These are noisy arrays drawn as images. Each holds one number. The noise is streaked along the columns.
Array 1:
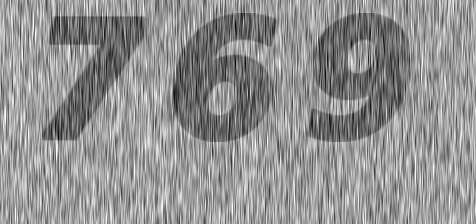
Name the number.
769
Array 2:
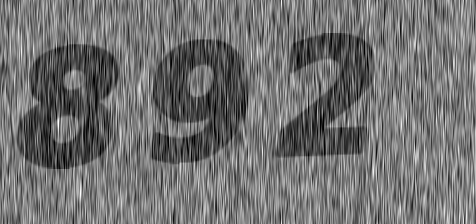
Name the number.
892
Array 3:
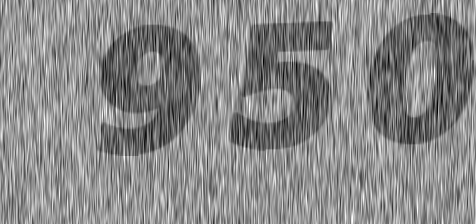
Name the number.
950
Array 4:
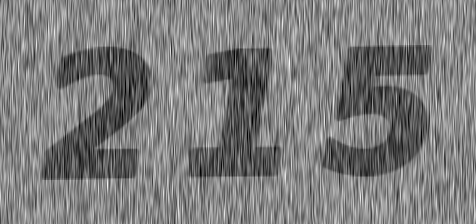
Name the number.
215
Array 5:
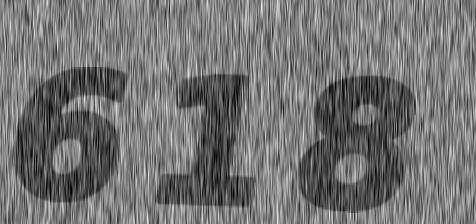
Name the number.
618
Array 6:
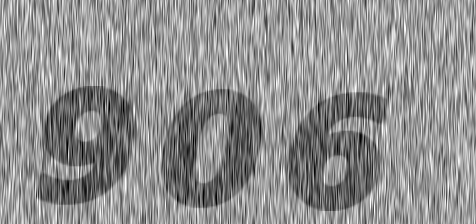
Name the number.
906
